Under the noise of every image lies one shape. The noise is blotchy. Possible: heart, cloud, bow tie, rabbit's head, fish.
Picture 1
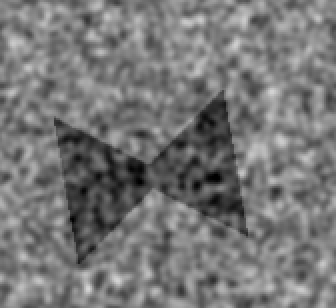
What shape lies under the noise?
bow tie
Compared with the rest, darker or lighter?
darker
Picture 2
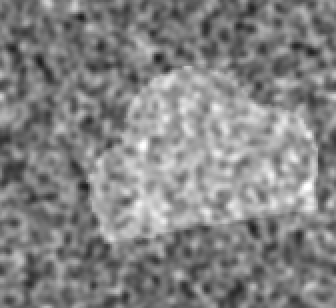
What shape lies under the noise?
cloud
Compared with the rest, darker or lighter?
lighter
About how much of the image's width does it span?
two thirds
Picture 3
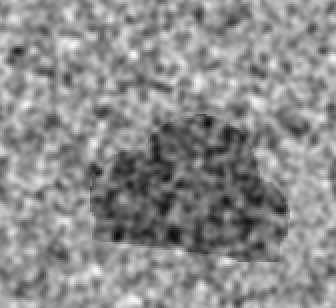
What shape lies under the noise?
cloud
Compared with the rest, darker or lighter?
darker
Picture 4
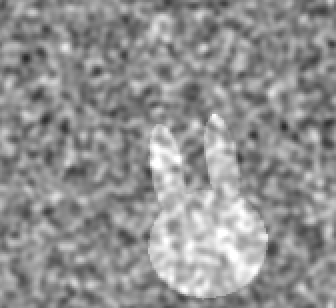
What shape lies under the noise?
rabbit's head
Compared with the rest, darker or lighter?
lighter
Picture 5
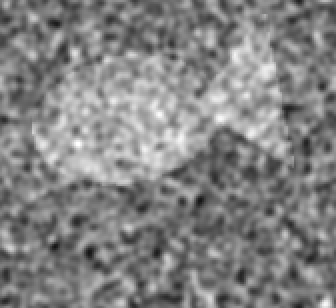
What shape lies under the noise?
fish
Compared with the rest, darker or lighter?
lighter
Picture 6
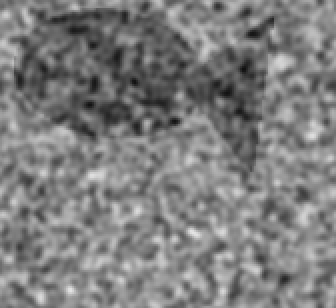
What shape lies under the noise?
fish
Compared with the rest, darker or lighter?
darker
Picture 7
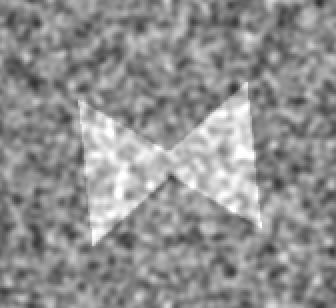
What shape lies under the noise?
bow tie
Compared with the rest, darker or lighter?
lighter
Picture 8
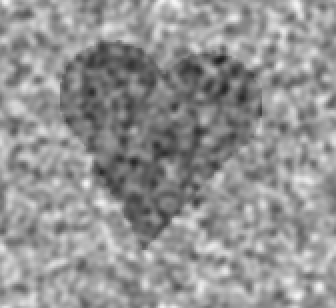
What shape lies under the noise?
heart
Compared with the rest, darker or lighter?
darker
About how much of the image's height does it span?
two thirds
